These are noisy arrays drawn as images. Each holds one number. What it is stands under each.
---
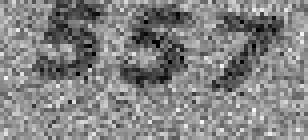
557
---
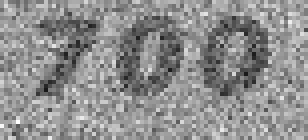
700
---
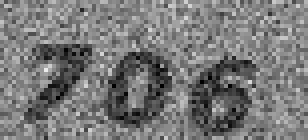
706
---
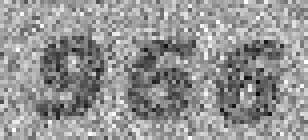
966
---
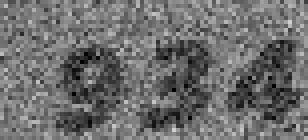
934
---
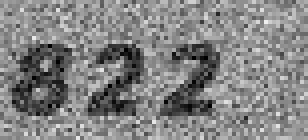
822
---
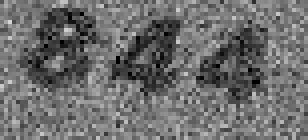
844
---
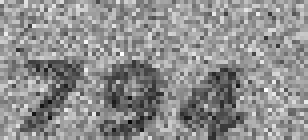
794
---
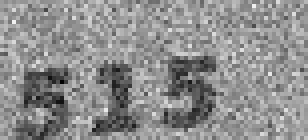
515
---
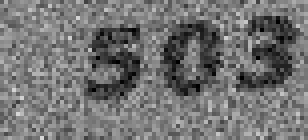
503
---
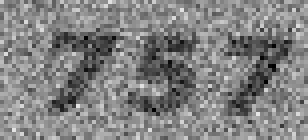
757
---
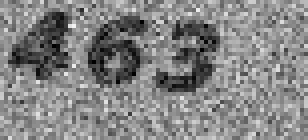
463
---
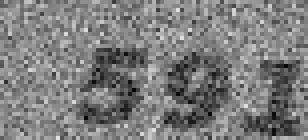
591
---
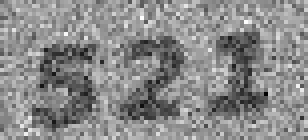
521
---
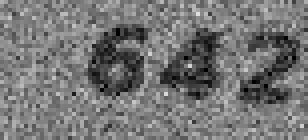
642
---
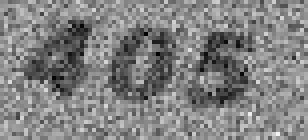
405
